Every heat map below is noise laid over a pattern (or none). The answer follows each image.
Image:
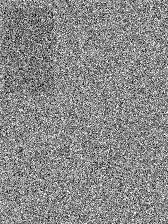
one block
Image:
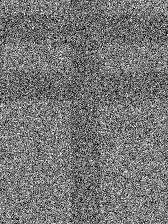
bands of rows crossing bands of columns
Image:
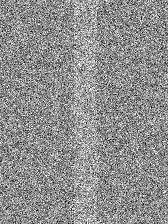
one band of columns
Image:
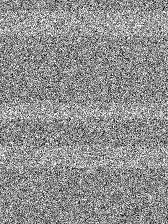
bands of rows
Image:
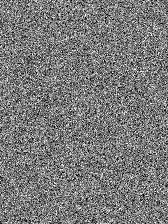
only noise
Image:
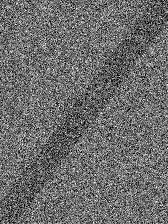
a diagonal band
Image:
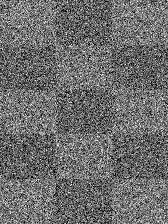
a checkerboard
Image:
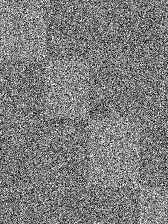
blocks along the diagonal
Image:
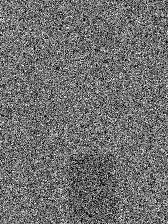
one block
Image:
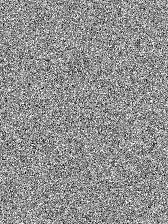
only noise
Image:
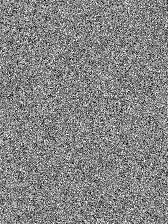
only noise
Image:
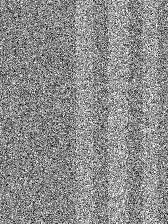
bands of columns
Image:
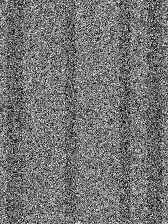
bands of columns
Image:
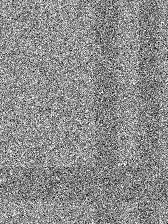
bands of rows crossing bands of columns
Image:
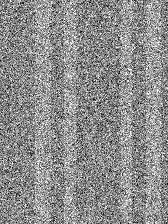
bands of columns
